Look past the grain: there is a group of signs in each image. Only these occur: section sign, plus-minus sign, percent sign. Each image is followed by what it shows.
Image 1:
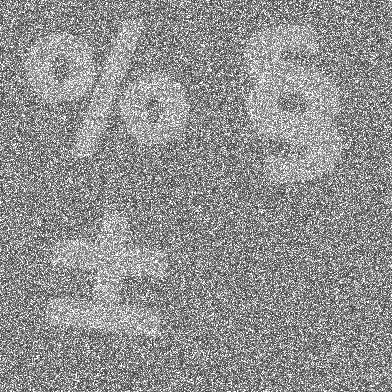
top left: percent sign; top right: section sign; bottom left: plus-minus sign
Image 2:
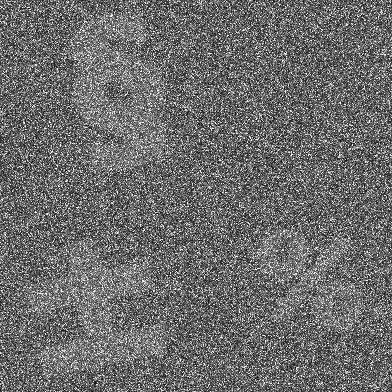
top left: section sign; bottom left: plus-minus sign; bottom right: percent sign
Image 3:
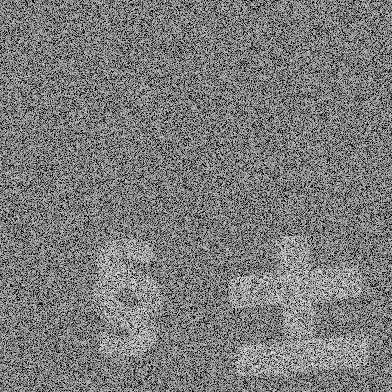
bottom left: section sign; bottom right: plus-minus sign
